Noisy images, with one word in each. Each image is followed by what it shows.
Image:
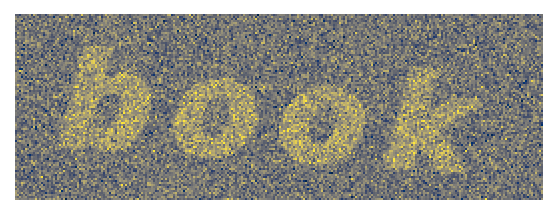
book
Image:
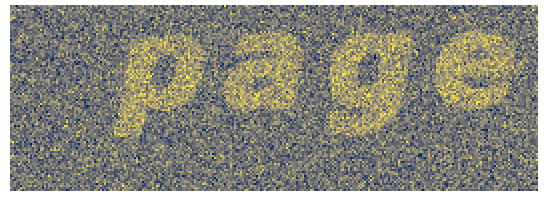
page
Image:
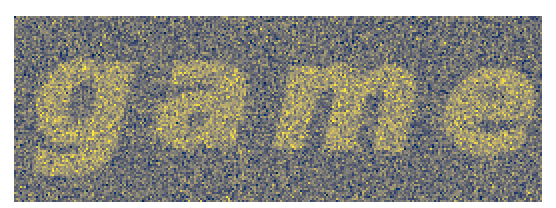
game
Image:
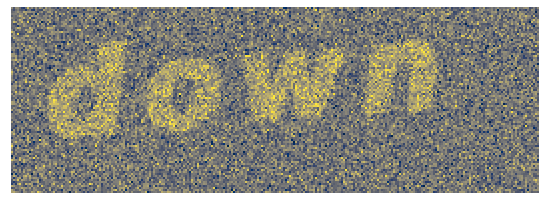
down
